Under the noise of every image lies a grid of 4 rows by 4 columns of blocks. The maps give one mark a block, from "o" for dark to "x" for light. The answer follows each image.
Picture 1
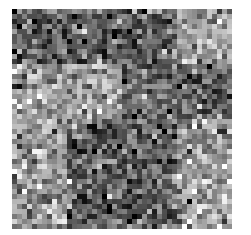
ooox
xxoo
xoox
xoox
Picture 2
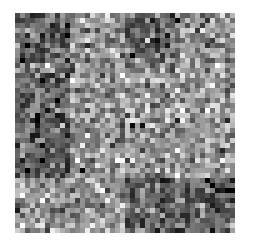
oxox
oxxx
oxxx
xxoo
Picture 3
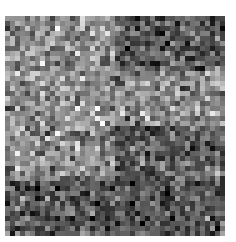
xxoo
xxxx
xxoo
oooo
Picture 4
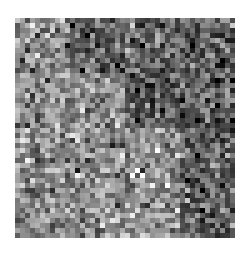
xooo
xxoo
xxxo
xxxo
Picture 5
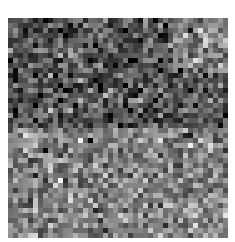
ooox
oooo
xxxx
xxxx
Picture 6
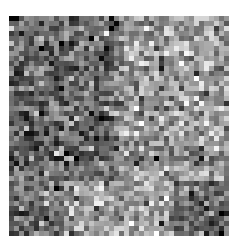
ooxx
ooxx
ooxx
oxxo
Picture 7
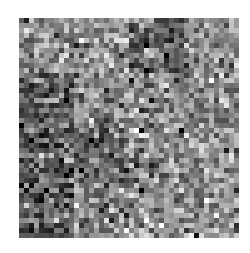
xxox
oxxx
ooxx
oxxx
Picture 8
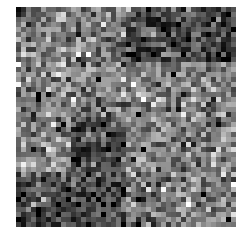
xxoo
xxxx
xoxx
ooxx
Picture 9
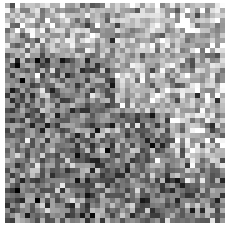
xxxx
ooxx
ooox
oooo
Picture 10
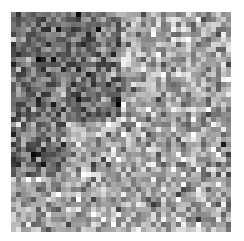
ooxx
ooxx
oxxx
xxxx
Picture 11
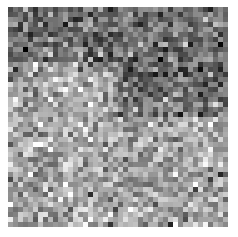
oooo
xxoo
xxxx
xxxx
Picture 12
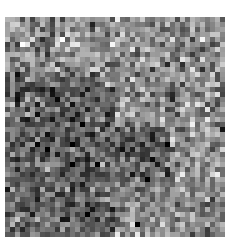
xxxx
ooxx
ooox
ooxx
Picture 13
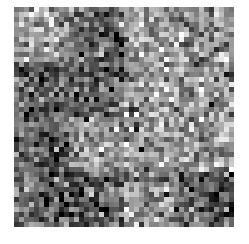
xoxx
ooxx
oxxx
ooxo
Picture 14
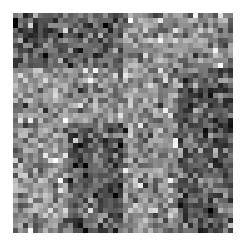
ooxx
xxxo
xoxo
xoxo
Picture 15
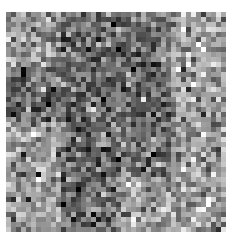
xoox
ooox
xoox
xoxx
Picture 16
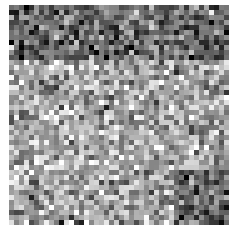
oooo
xxxx
xxxx
xxxo
